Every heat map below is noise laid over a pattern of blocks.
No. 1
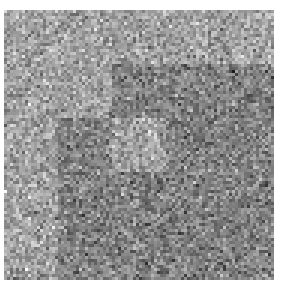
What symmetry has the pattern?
mirrored about the diagonal from the top left
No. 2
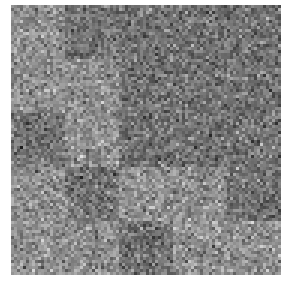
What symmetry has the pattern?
mirrored about the diagonal from the bottom left
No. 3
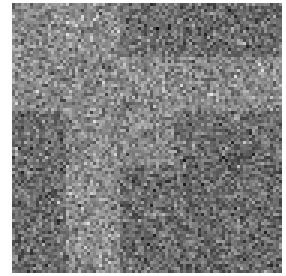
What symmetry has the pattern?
mirrored about the diagonal from the top left
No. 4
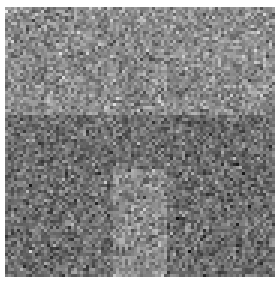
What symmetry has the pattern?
left and right mirror each other
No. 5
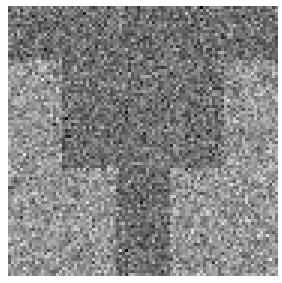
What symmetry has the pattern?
left and right mirror each other
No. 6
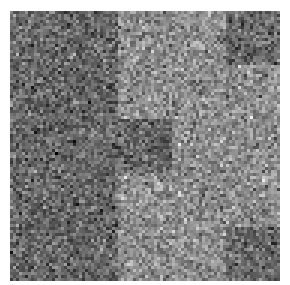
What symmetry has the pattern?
top and bottom mirror each other
